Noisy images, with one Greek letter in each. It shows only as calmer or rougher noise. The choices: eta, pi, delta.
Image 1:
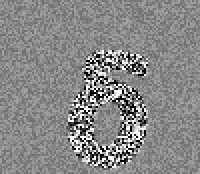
delta
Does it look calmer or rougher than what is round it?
rougher
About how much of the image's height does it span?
two thirds
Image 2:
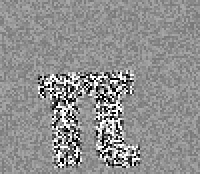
pi
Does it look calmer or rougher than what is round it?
rougher
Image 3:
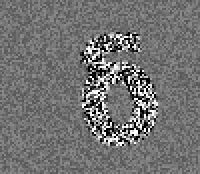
delta
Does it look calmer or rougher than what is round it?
rougher
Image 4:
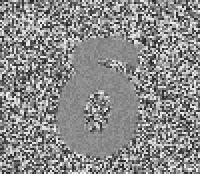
delta
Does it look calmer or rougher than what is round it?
calmer
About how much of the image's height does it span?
two thirds
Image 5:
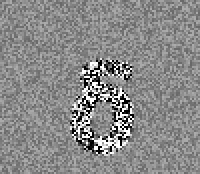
delta
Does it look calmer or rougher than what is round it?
rougher
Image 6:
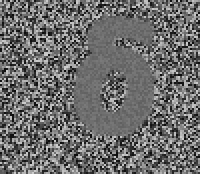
delta
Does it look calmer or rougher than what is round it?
calmer
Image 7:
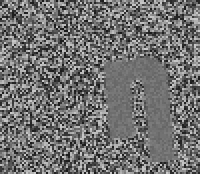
eta
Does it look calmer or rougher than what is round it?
calmer
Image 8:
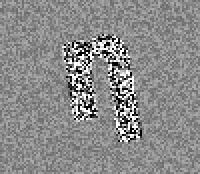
eta
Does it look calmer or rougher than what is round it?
rougher
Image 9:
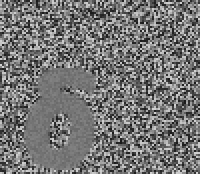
delta
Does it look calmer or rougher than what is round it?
calmer
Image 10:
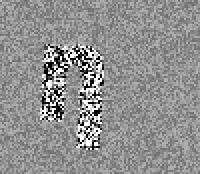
eta
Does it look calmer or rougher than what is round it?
rougher
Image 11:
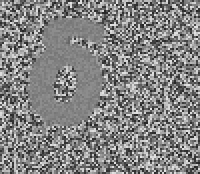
delta
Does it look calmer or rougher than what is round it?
calmer
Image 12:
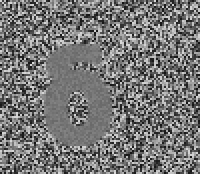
delta
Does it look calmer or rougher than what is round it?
calmer
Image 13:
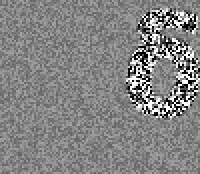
delta
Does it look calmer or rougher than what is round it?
rougher
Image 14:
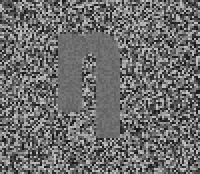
eta
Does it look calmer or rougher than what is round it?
calmer
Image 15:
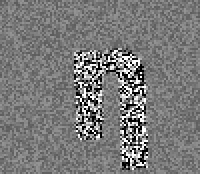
eta
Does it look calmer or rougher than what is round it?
rougher
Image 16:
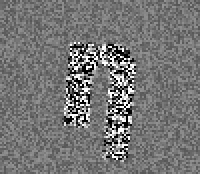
eta
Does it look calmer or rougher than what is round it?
rougher
